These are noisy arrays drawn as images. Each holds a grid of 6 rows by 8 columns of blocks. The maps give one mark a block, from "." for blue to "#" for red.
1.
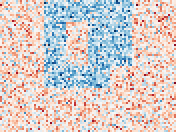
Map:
# # . . . . # #
# # . # . . # #
# # . # . . # #
# # . . . # # #
# # # # # # # #
# # # # # # # #
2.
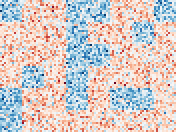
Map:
. # # . . # # .
# # # . # # . #
# # # . . # # #
# . # . # # # #
. # # . # . . #
. # # # # # # #
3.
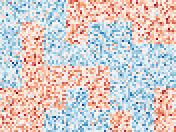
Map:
. . . # # # # #
. # . # . . # #
. # . . . . . .
. # # # # . . .
# # # . # . . #
# # . . . # . #
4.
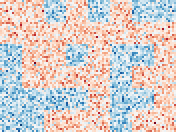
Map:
# # . # . # . .
# # # # # # # #
. # # . # . . #
. # # # # . # #
. . . . # . . #
. . # # # . # #
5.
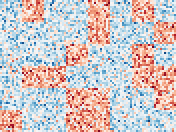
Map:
. # . . # . # .
. . . . # . . #
. . . # . . # .
. # # . . . # #
. . . # # . . #
# . . # # . . .
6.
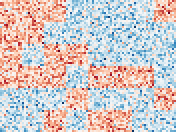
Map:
# # # . . . . #
# # . . . . . .
# . # # . . . .
# # # . # # # .
. . . # . . . #
. . # . # # . .
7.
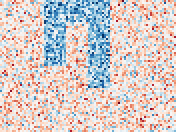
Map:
# # . . . # # #
# # . # . # # #
# # . # . # # #
# # # # . # # #
# # # # # # # #
# # # # # # # #
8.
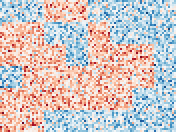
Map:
. . # # . . . .
# # . . # . . .
# # # . # # # .
. # # # # # # .
# # # # # # . .
# # . . . . . .
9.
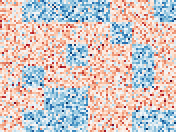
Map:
# . . . . # # .
# # # # # . # #
# # # . # # . #
# . # # # # . #
# # . . # # # #
# . . . # # . .
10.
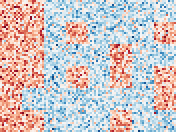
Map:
# # . . . . . .
# # . # . . . #
# # . . . # . .
# # . # . # . #
# . . . . . . #
# # . . . # . .
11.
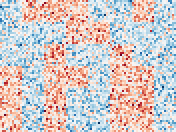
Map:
. # # # . . # .
. . . # # . . .
. . # . . # . .
# . # # . # # .
# . # . . # # .
# . # . . # # .
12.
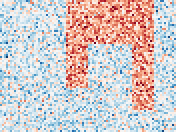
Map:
. . . # # # # .
. . . # # # # .
. . . # . . # .
. . . # . . # .
. . . . . . # .
. . . . . . . .
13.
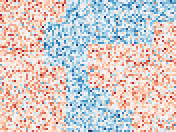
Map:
# # # . . . . .
# # . . . . . #
# # . . # # # #
# # # . # # # #
# # # . . # # #
# # # . . . # #
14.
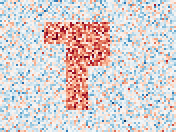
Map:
. . . . . . . .
. . # # # . . .
. . . # # . . .
. . . # . . . .
. . . # . . . .
. . . . . . . .
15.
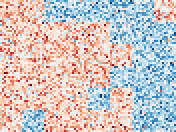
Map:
# # . . . . . #
# # # # # . . .
# # # # # # . .
# # # # # . . .
# # # # . # . .
# . # # # # . .
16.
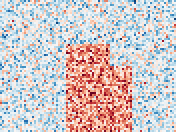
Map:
. . . . . . . .
. . . . . . . .
. . . # # . . .
. . . # # # . .
. . . # # # . .
. . . # # # . .
